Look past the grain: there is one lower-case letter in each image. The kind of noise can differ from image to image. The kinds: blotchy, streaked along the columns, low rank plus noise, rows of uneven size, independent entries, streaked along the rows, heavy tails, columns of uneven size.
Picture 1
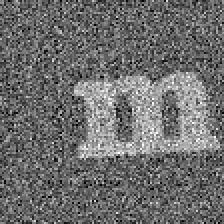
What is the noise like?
low rank plus noise
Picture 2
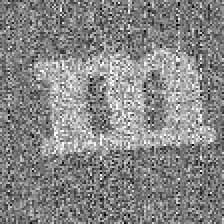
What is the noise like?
columns of uneven size
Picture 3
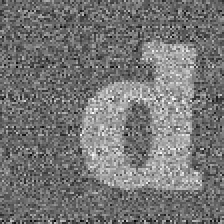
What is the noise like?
rows of uneven size
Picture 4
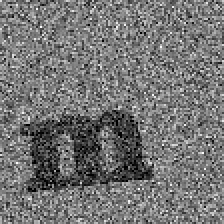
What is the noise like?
independent entries
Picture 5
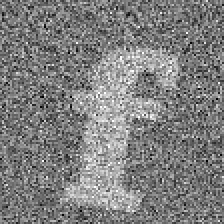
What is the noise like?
low rank plus noise
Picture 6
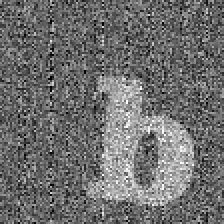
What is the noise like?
columns of uneven size
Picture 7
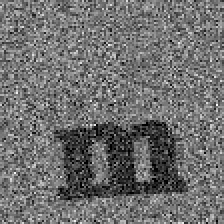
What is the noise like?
low rank plus noise
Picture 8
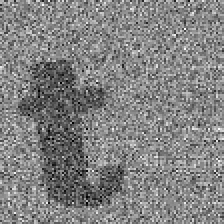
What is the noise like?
low rank plus noise
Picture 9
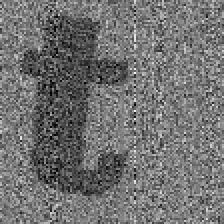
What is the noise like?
columns of uneven size
